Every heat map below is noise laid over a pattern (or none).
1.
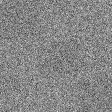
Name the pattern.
blocks along the diagonal
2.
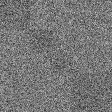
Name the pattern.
blocks along the diagonal
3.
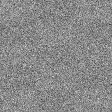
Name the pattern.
a checkerboard
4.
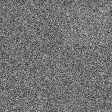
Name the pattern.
one block
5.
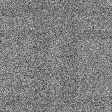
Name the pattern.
bands of rows crossing bands of columns
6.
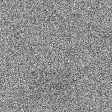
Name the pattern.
one block
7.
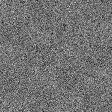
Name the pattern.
a checkerboard
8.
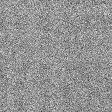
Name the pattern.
bands of rows crossing bands of columns
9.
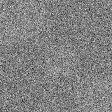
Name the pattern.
blocks along the diagonal
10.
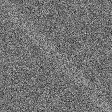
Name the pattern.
a diagonal band
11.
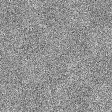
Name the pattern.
a checkerboard
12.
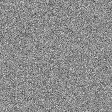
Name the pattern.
only noise
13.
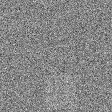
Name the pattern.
one block
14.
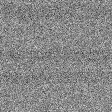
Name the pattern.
bands of rows
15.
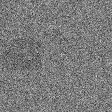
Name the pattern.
one block
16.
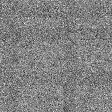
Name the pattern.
bands of rows crossing bands of columns
